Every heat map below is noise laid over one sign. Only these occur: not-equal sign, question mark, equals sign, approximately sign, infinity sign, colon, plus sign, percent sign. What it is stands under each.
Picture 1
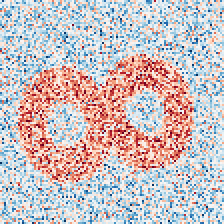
infinity sign
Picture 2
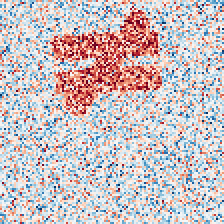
not-equal sign
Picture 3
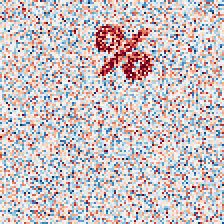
percent sign
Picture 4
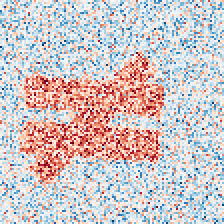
not-equal sign
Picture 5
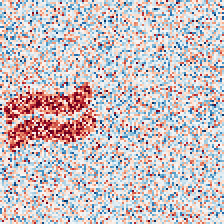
approximately sign
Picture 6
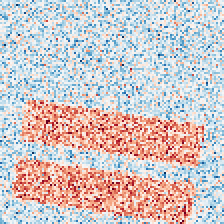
equals sign
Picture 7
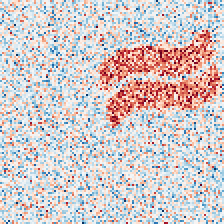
approximately sign
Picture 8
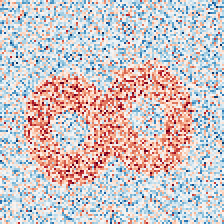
infinity sign
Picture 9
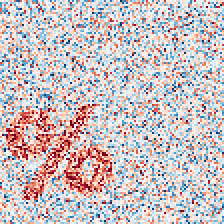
percent sign
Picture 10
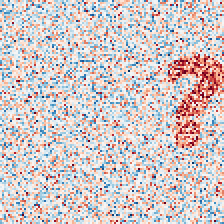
question mark
